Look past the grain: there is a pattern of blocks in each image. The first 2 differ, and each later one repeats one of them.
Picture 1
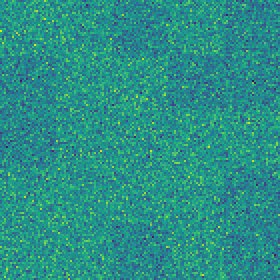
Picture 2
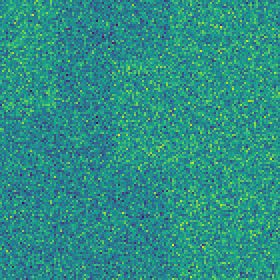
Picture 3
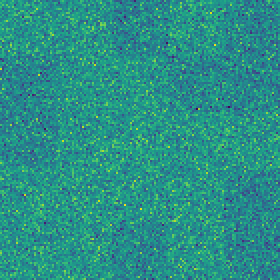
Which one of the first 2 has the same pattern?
1
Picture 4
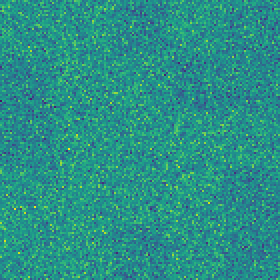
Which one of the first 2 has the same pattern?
1
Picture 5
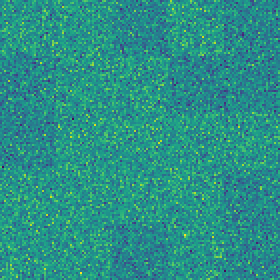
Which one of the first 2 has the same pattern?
1
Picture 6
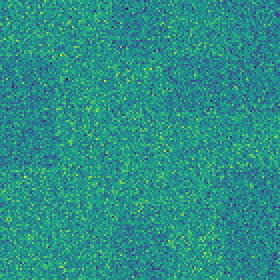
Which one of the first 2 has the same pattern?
1
